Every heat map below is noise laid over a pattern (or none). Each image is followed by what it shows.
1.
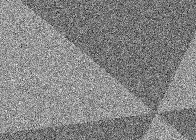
spokes from one point
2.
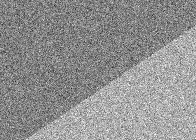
a sharp edge
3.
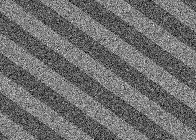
diagonal stripes
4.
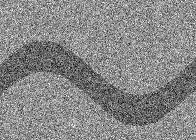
a wavy band
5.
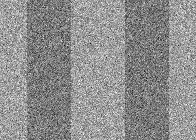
vertical stripes
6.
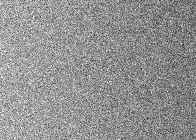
a smooth slope
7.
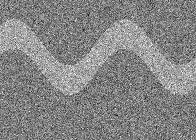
a wavy band
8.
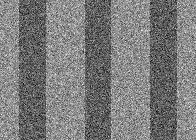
vertical stripes
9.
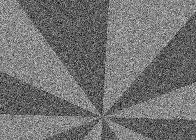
spokes from one point
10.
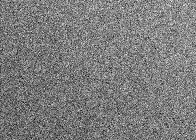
a smooth slope
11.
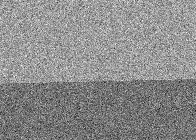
a sharp edge
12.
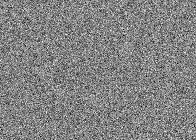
only noise
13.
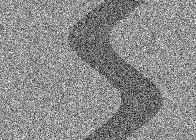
a wavy band
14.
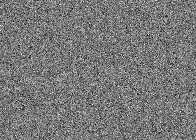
only noise
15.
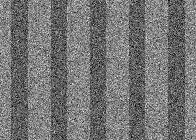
vertical stripes
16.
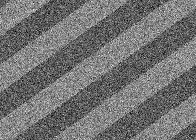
diagonal stripes
